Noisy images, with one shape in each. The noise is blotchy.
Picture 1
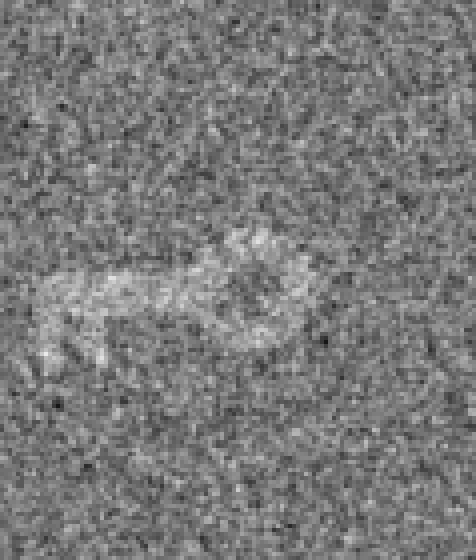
key
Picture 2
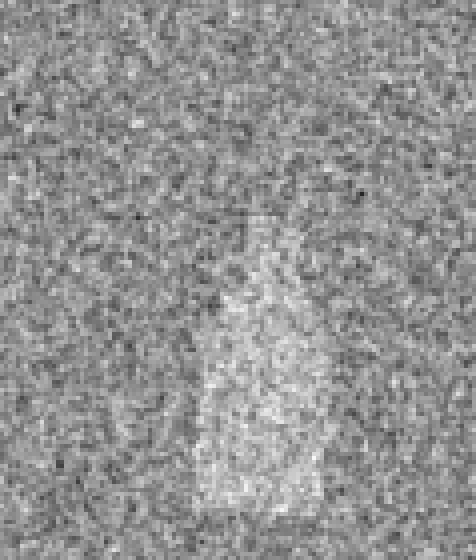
bottle
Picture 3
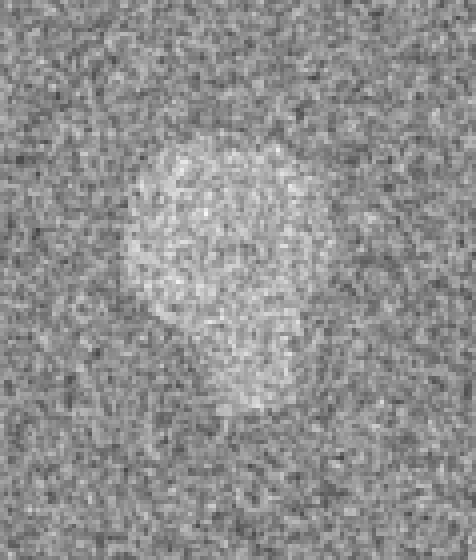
light bulb
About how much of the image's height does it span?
half
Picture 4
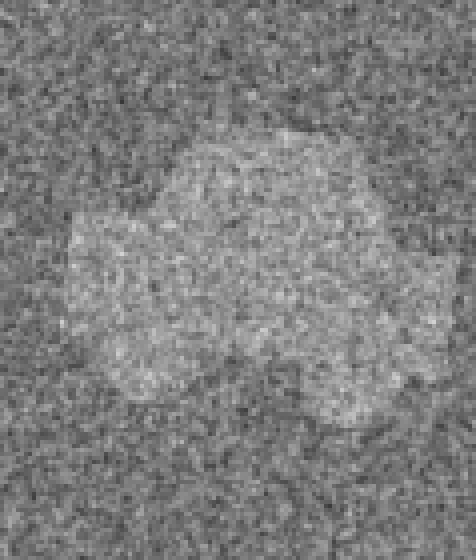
car
